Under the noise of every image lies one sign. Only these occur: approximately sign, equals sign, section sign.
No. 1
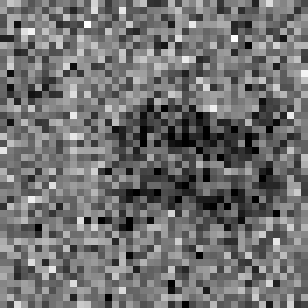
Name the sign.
approximately sign
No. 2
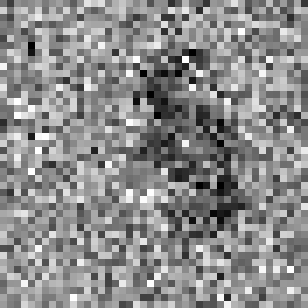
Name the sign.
section sign
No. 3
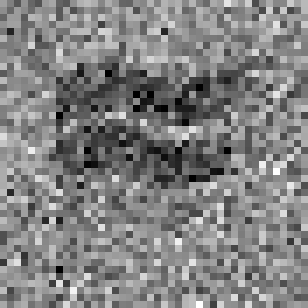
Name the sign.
approximately sign
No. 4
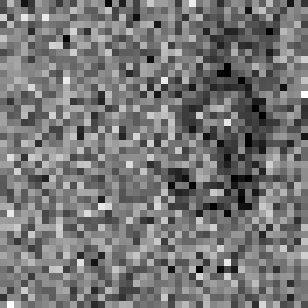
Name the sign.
section sign
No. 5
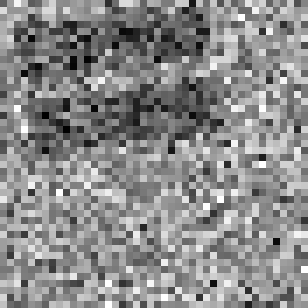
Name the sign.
equals sign
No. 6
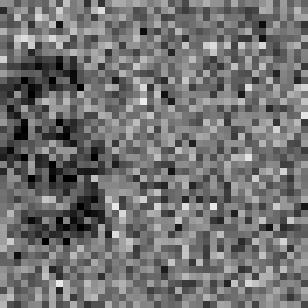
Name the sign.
section sign
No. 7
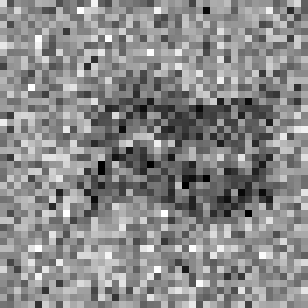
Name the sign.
approximately sign
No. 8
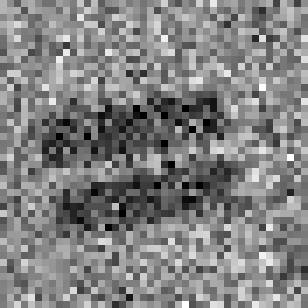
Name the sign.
equals sign
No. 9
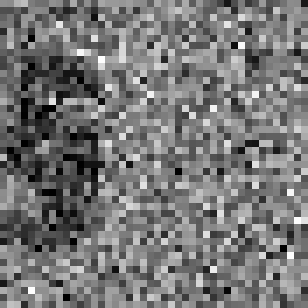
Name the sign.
section sign
